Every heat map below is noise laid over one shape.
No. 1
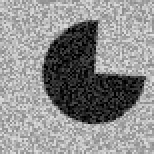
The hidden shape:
disc with a wedge cut out
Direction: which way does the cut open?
up and right
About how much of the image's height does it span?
two thirds
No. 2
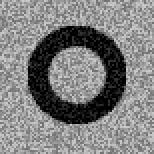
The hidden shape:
ring
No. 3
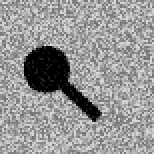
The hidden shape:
lollipop
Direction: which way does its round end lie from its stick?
up and left
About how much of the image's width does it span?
half
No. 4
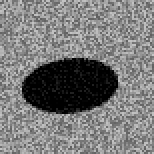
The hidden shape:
ellipse
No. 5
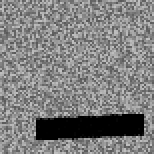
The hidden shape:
bar
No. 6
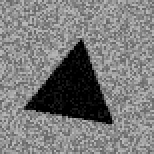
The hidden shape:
triangle
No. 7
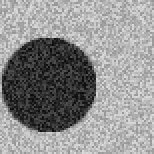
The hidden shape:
disc
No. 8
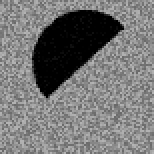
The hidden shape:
half disc
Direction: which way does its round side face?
up and left
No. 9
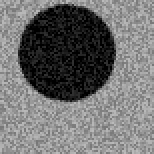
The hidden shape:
disc
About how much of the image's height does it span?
two thirds
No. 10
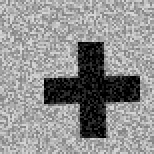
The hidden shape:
cross
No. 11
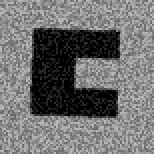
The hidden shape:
square with a notch
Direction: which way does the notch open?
right
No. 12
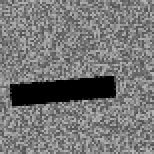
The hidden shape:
bar
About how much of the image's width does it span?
two thirds
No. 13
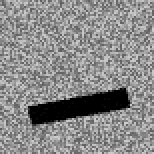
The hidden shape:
bar
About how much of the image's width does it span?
two thirds
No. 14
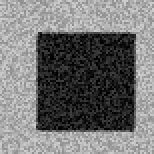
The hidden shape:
square
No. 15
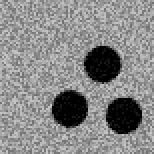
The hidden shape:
three dots
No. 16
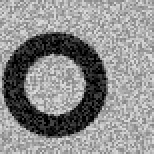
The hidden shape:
ring
